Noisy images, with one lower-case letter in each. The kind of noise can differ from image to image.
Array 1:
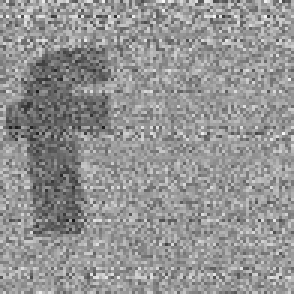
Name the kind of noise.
rows of uneven size
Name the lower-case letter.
f
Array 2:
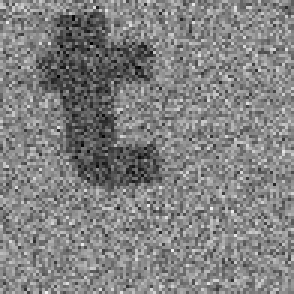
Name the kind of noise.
independent entries
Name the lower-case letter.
t
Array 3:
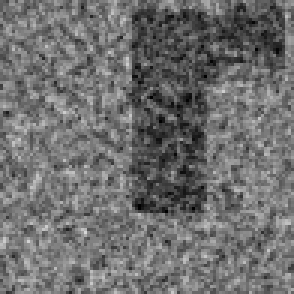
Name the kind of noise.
blotchy
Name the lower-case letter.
r
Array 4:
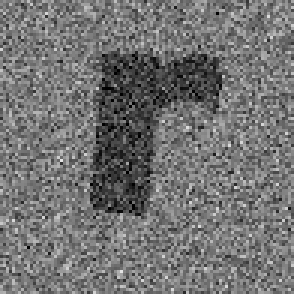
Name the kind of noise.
independent entries
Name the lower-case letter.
r
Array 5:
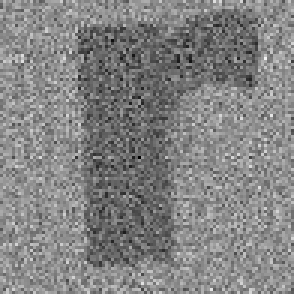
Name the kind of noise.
low rank plus noise
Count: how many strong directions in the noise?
five to eight
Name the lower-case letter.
r
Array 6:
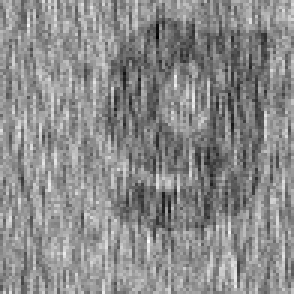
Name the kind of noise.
streaked along the columns
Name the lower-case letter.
g
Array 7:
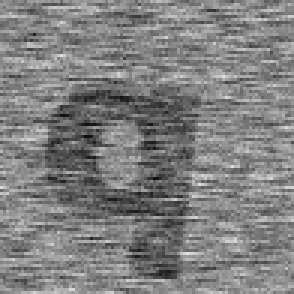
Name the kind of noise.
streaked along the rows
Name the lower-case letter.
q
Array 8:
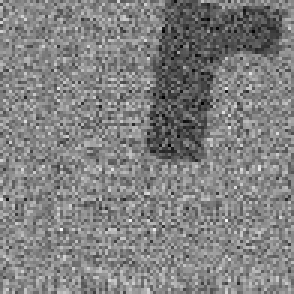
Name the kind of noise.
low rank plus noise
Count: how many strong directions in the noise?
two
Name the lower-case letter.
r
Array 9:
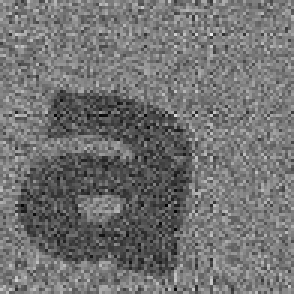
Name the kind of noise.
low rank plus noise
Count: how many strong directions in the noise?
one
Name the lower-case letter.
a
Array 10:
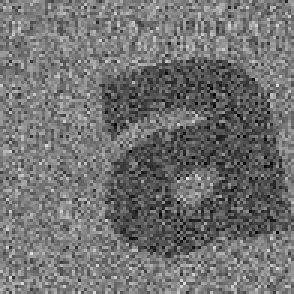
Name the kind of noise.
low rank plus noise
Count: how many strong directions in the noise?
one
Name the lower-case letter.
a
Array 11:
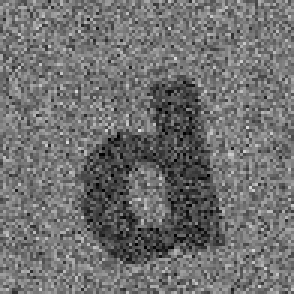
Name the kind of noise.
independent entries
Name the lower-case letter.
d
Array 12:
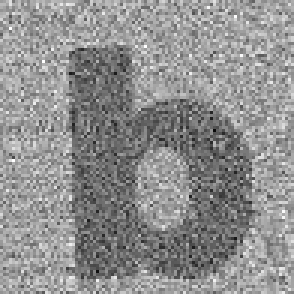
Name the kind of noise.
low rank plus noise
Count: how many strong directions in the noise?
three or four
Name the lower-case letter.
b
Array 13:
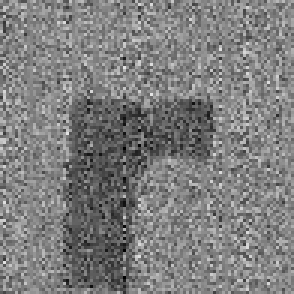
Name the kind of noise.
columns of uneven size
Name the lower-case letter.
r
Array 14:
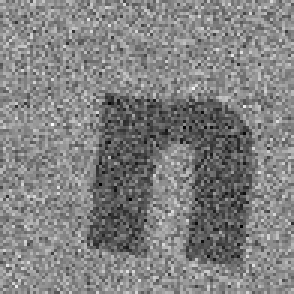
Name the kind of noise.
independent entries
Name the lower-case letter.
n
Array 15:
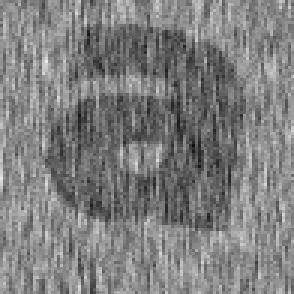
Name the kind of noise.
streaked along the columns
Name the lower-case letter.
a
